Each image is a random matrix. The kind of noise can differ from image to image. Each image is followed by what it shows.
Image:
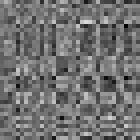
low rank plus noise
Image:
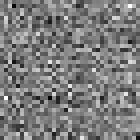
low rank plus noise
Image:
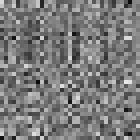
low rank plus noise
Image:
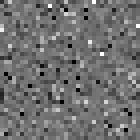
heavy tails
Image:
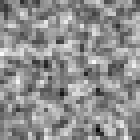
blotchy
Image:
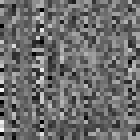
columns of uneven size
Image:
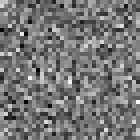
independent entries
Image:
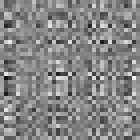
low rank plus noise
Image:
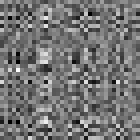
low rank plus noise
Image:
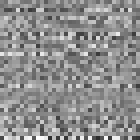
rows of uneven size
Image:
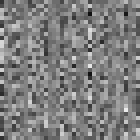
columns of uneven size
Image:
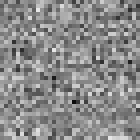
low rank plus noise
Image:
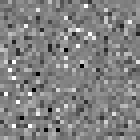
heavy tails
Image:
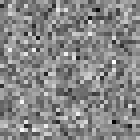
independent entries
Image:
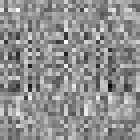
low rank plus noise
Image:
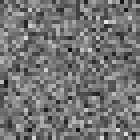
independent entries
